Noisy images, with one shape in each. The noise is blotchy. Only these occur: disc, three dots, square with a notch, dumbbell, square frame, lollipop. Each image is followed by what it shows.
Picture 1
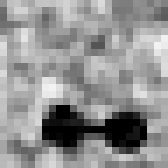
dumbbell
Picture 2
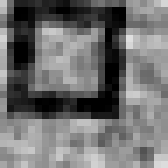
square frame
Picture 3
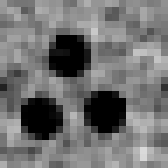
three dots
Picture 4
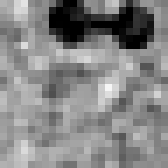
dumbbell
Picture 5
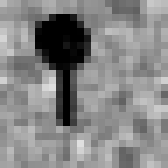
lollipop
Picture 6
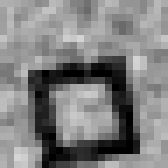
square frame
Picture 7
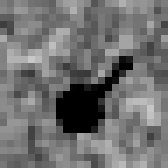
lollipop
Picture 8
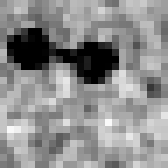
dumbbell
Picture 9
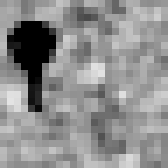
lollipop
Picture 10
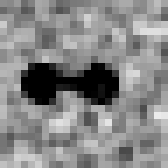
dumbbell
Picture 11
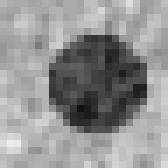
disc
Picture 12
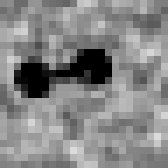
dumbbell
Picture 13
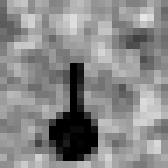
lollipop
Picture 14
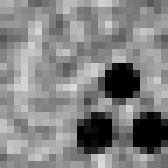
three dots
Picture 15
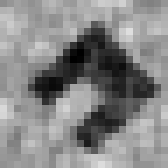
square with a notch
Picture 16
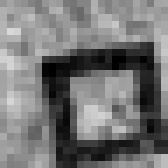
square frame
